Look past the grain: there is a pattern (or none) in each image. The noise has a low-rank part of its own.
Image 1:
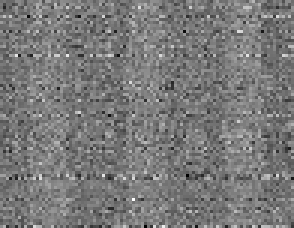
vertical stripes
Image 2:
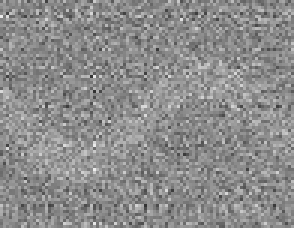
a wavy band
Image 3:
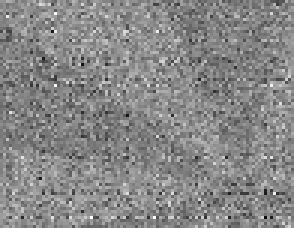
spokes from one point
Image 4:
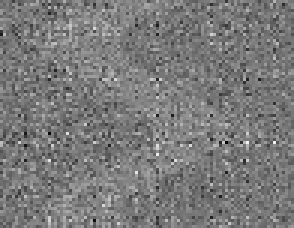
a wavy band
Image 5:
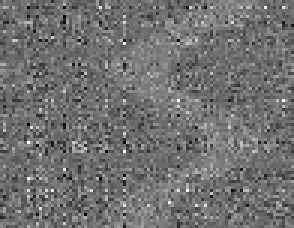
a wavy band
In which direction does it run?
top to bottom
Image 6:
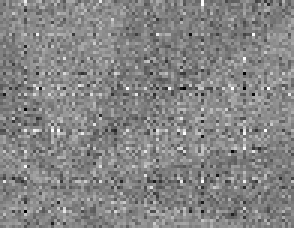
spokes from one point
